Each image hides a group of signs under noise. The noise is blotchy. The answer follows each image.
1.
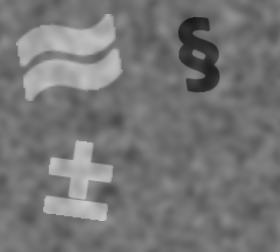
top left: light approximately sign; top right: dark section sign; bottom left: light plus-minus sign
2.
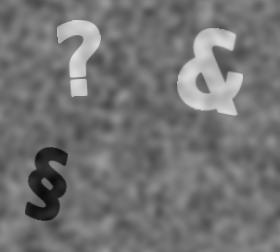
top left: light question mark; top right: light ampersand; bottom left: dark section sign
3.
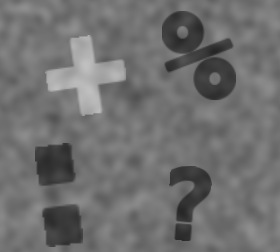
top left: light plus sign; top right: dark percent sign; bottom left: dark colon; bottom right: dark question mark
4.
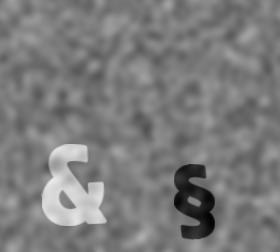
bottom left: light ampersand; bottom right: dark section sign
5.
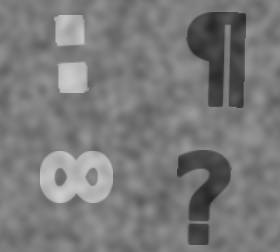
top left: light colon; top right: dark pilcrow; bottom left: light infinity sign; bottom right: dark question mark
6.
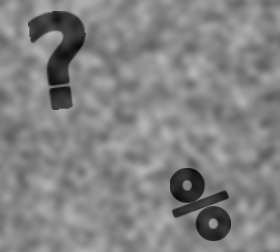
top left: dark question mark; bottom right: dark percent sign
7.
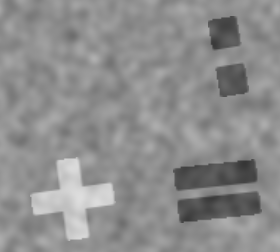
top right: dark colon; bottom left: light plus sign; bottom right: dark equals sign
